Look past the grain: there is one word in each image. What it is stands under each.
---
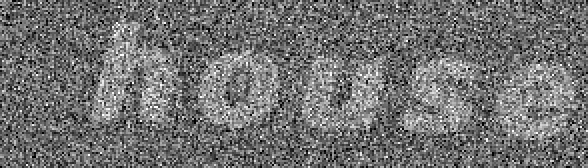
house
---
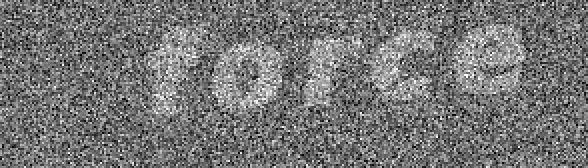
force
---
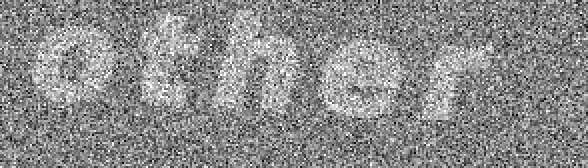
other
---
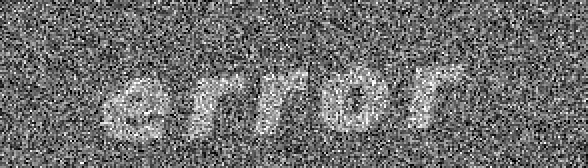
error
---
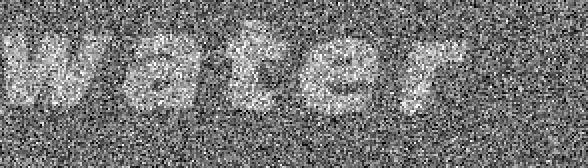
water
